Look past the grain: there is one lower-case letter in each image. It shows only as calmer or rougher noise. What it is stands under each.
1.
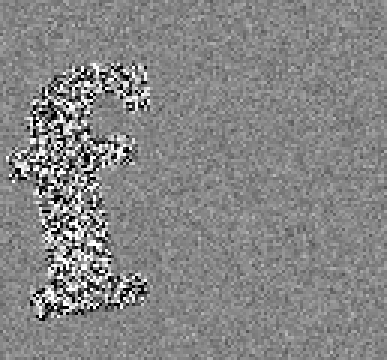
f
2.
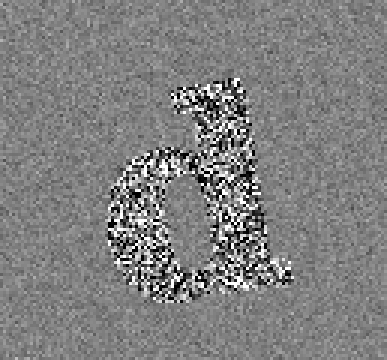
d
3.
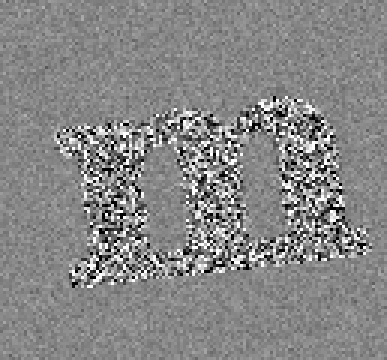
m
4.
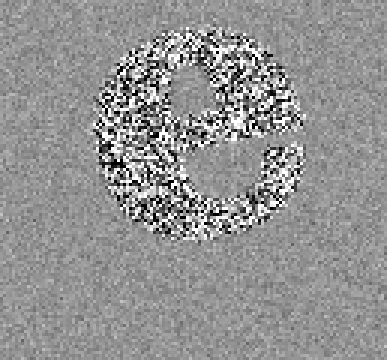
e
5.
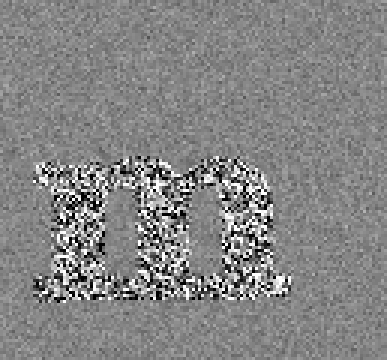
m
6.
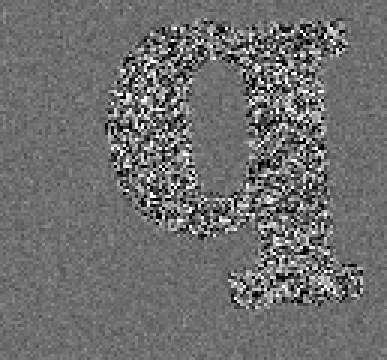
q
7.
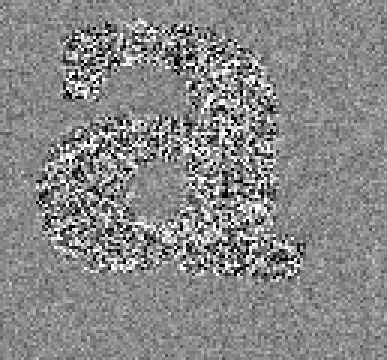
a
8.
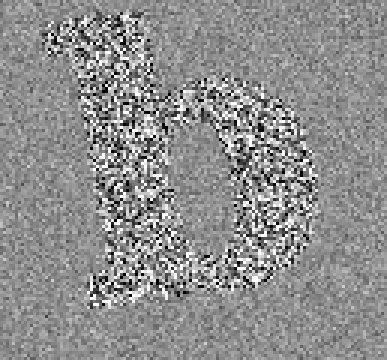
b
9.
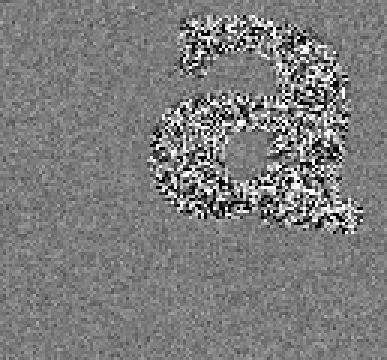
a
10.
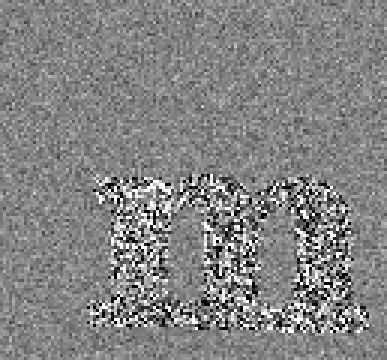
m
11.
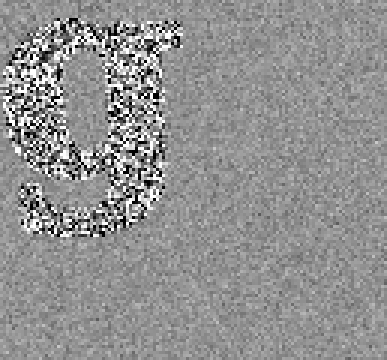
g
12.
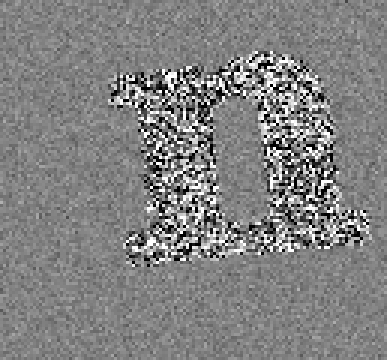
n
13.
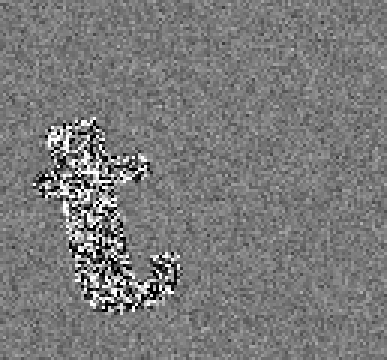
t
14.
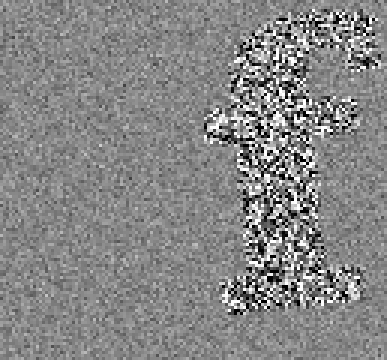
f
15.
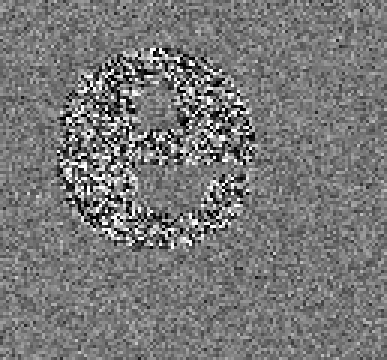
e
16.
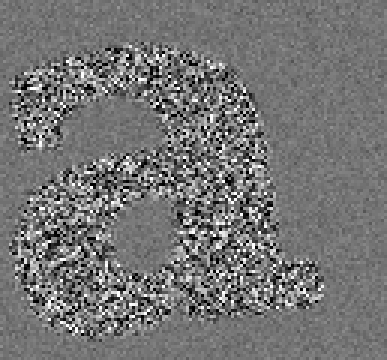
a
